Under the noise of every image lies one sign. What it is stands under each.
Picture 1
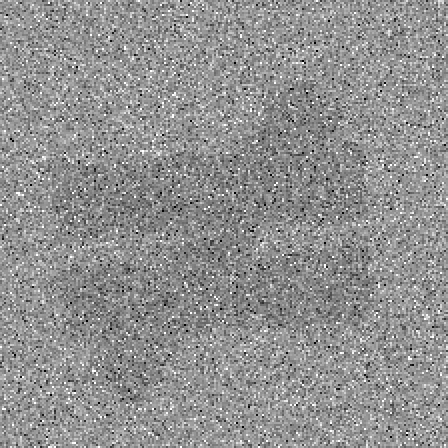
not-equal sign
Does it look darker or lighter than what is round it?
darker
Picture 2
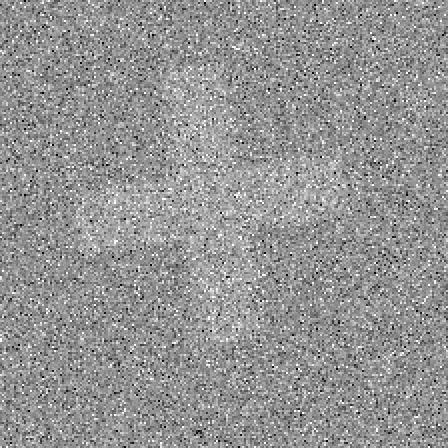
plus sign
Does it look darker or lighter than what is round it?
lighter
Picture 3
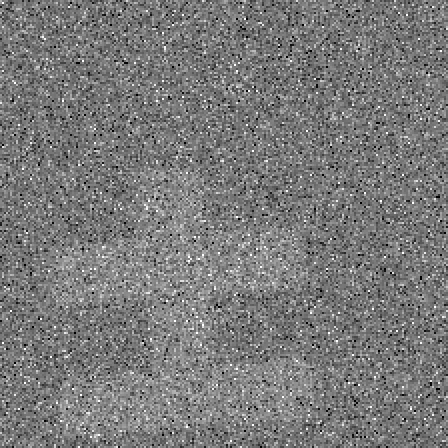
plus-minus sign
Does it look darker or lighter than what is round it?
lighter
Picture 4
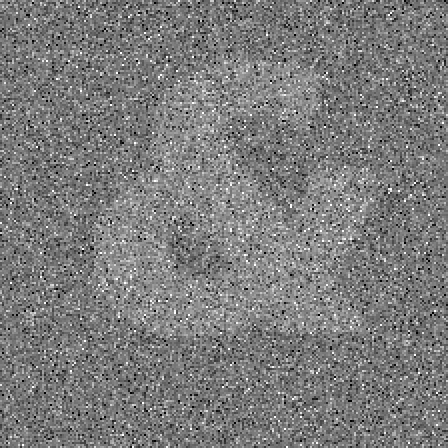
ampersand
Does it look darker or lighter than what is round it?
lighter
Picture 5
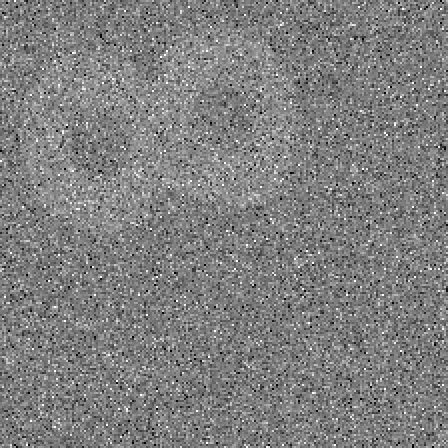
infinity sign
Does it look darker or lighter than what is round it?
lighter
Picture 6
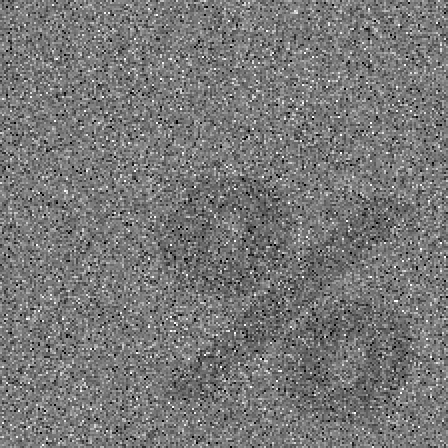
percent sign
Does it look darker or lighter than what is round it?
darker
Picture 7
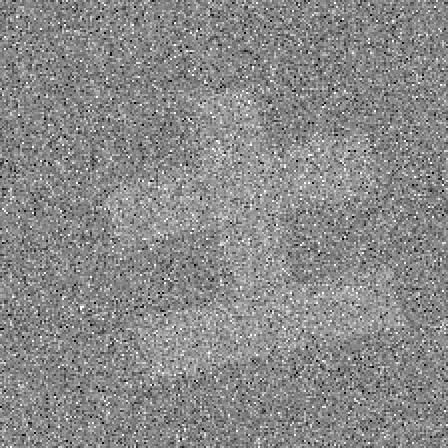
plus-minus sign
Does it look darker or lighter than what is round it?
lighter
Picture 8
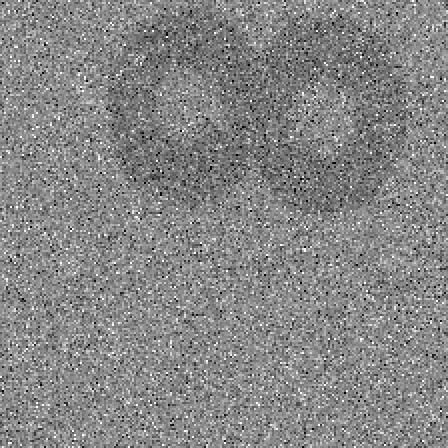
infinity sign
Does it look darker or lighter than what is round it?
darker
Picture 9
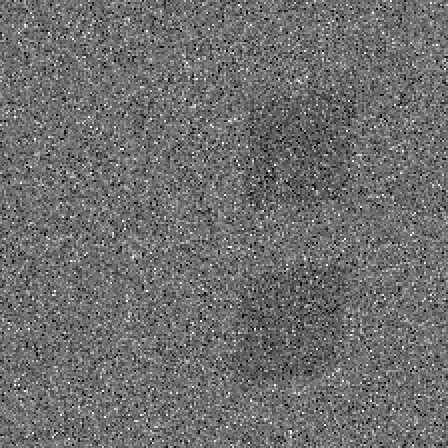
colon
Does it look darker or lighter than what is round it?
darker
